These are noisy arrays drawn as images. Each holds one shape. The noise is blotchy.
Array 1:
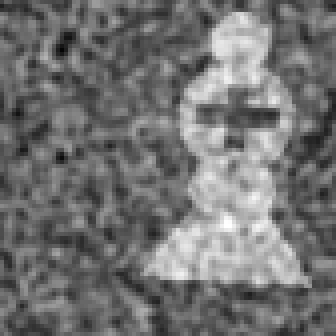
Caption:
light chess bishop
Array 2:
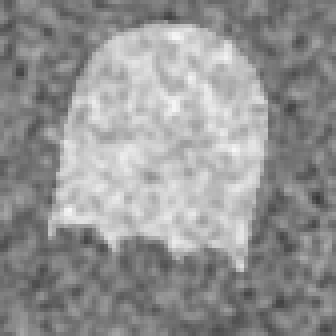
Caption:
light ghost
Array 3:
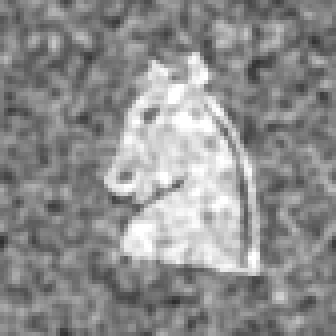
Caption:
light chess knight
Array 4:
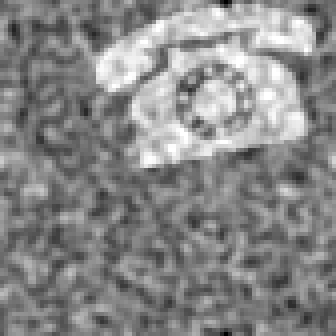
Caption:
light telephone
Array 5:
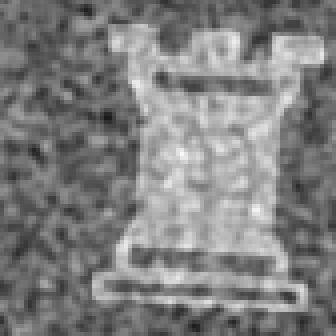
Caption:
light chess rook
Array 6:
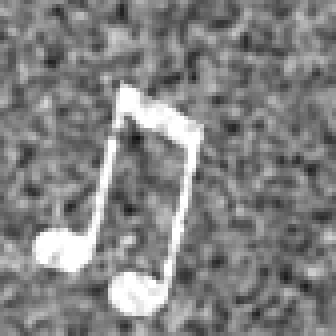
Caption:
light pair of musical notes
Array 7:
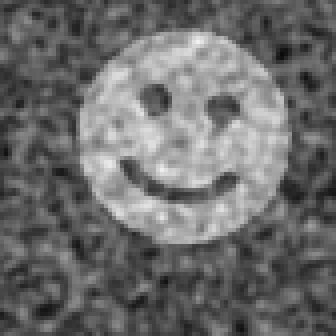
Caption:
light smiling face
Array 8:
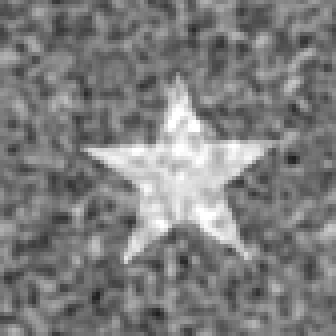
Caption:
light star
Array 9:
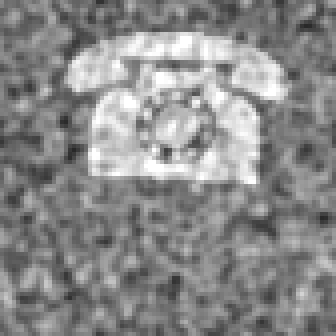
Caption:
light telephone
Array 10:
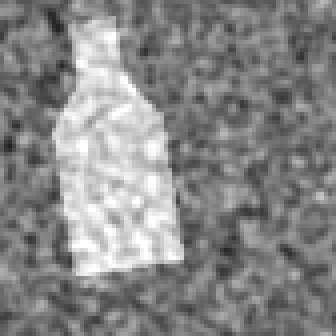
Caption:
light bottle
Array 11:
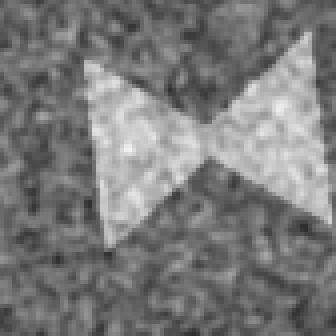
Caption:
light bow tie
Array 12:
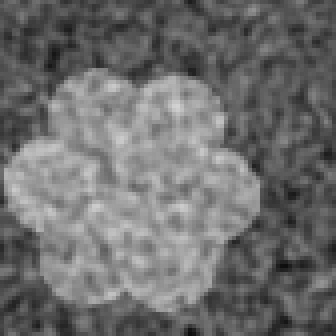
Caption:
light flower
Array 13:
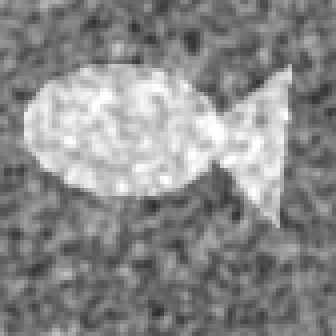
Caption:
light fish
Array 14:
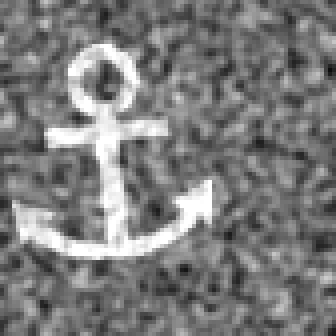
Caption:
light anchor
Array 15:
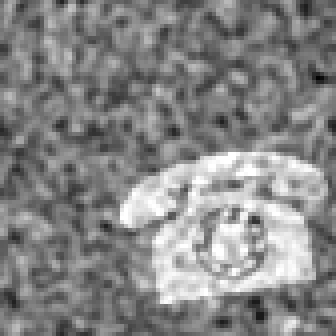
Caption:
light telephone
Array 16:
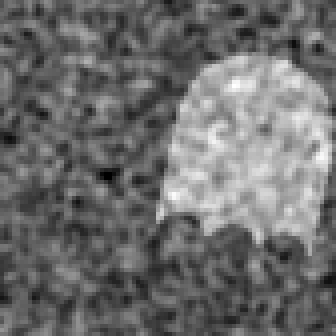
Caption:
light ghost
